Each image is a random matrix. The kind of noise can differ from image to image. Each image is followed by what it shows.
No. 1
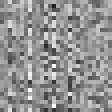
columns of uneven size
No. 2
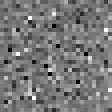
heavy tails
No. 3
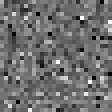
heavy tails
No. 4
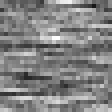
streaked along the rows
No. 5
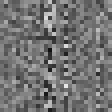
columns of uneven size
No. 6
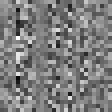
columns of uneven size
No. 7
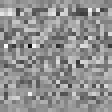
rows of uneven size
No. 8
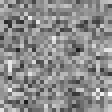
low rank plus noise
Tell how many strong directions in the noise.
three or four
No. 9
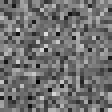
independent entries
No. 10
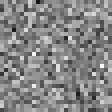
independent entries
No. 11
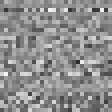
rows of uneven size
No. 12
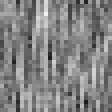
streaked along the columns
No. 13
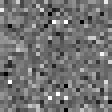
heavy tails
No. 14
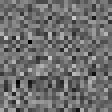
low rank plus noise
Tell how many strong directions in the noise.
two
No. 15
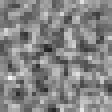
blotchy
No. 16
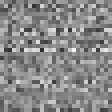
rows of uneven size
